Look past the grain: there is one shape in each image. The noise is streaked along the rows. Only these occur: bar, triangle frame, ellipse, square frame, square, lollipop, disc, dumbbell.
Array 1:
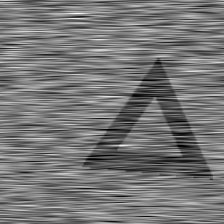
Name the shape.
triangle frame
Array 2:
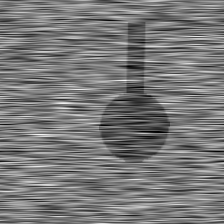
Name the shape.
lollipop
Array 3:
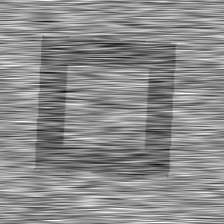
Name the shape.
square frame
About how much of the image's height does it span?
two thirds
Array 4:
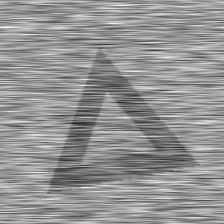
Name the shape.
triangle frame
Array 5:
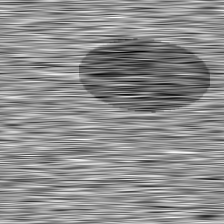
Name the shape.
ellipse
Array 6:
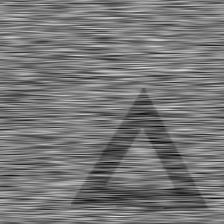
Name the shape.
triangle frame
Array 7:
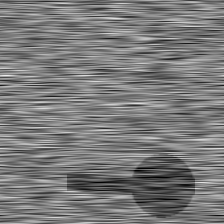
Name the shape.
lollipop
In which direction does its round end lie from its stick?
right
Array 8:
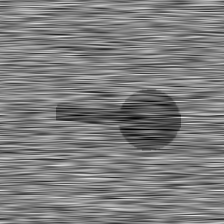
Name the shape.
lollipop
